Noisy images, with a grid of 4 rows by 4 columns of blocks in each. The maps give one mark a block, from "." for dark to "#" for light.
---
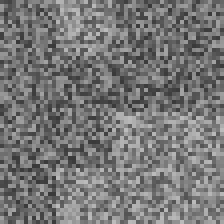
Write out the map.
.#..
....
..##
.###
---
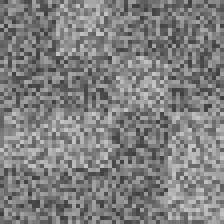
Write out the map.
.#..
..#.
##.#
...#
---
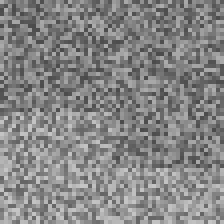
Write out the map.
....
....
##..
####
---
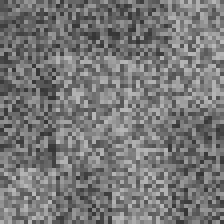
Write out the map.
...#
.###
.##.
#.#.
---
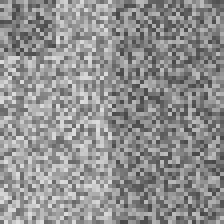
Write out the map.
.#..
##..
##..
##..
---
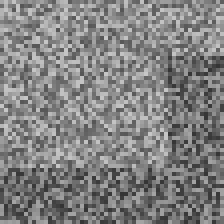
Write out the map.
####
###.
###.
....
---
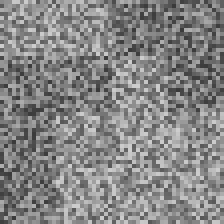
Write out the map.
##..
..#.
.###
.###
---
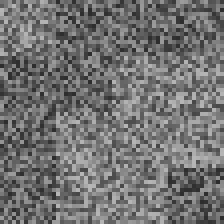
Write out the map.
#...
..##
.###
.##.
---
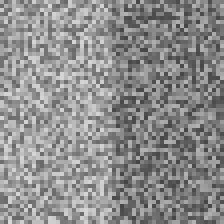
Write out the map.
##..
##..
##..
##..
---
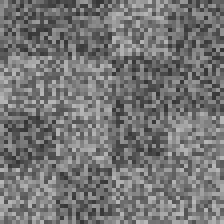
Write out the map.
..#.
##..
.#.#
#.##
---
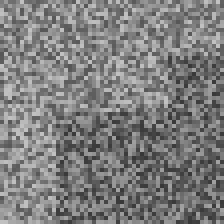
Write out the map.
####
###.
#...
#...
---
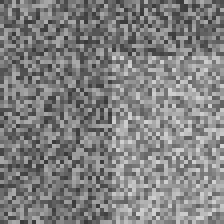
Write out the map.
....
..##
..##
..##
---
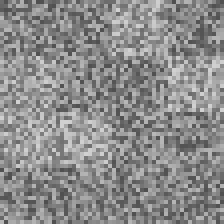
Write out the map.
..#.
#..#
##..
....
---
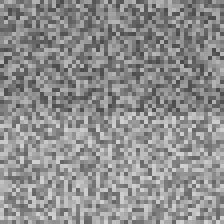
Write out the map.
....
....
####
####
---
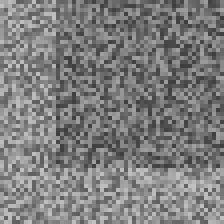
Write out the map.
#...
#...
#...
####
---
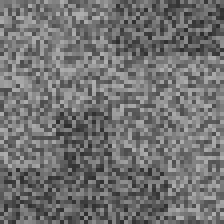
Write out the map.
##..
####
#.##
...#
